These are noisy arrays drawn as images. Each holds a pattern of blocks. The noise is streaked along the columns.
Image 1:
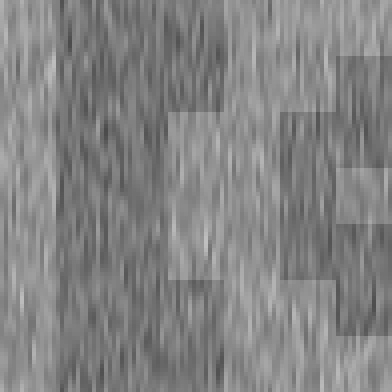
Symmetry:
top and bottom mirror each other
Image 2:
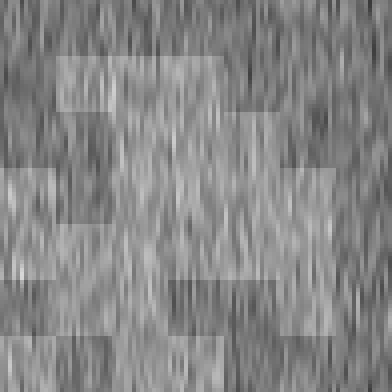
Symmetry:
mirrored about the diagonal from the bottom left
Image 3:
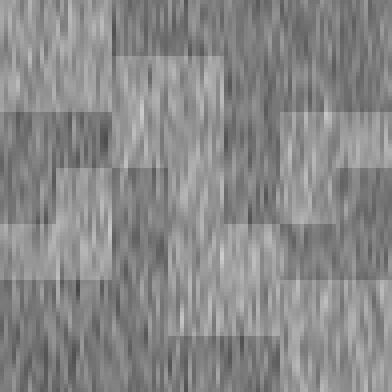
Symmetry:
the same after a half turn
